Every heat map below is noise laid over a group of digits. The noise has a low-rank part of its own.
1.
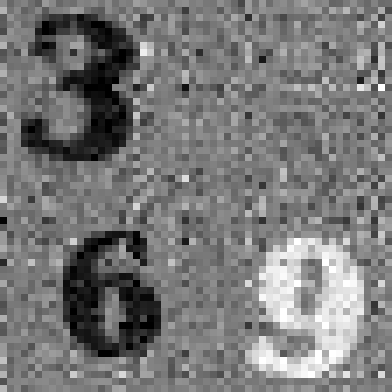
top left: dark 3; bottom left: dark 6; bottom right: light 9
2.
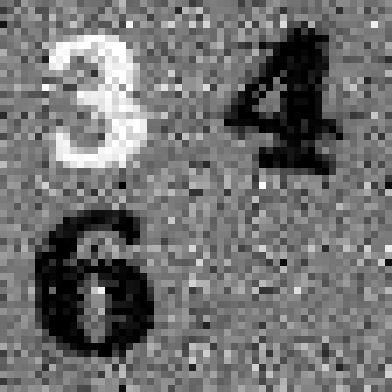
top left: light 3; top right: dark 4; bottom left: dark 6
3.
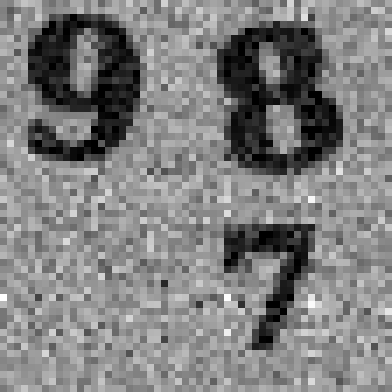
top left: dark 9; top right: dark 8; bottom right: dark 7
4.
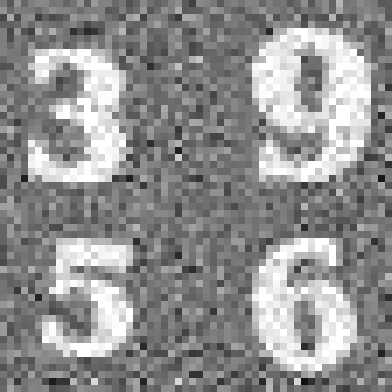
top left: light 3; top right: light 9; bottom left: light 5; bottom right: light 6
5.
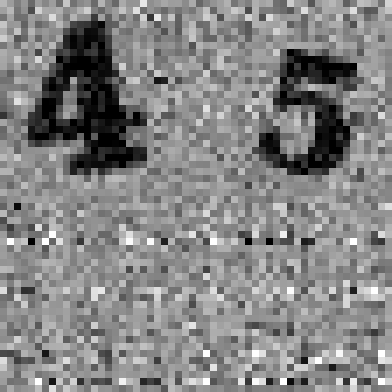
top left: dark 4; top right: dark 5
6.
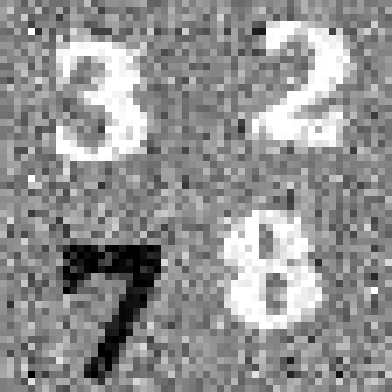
top left: light 3; top right: light 2; bottom left: dark 7; bottom right: light 8
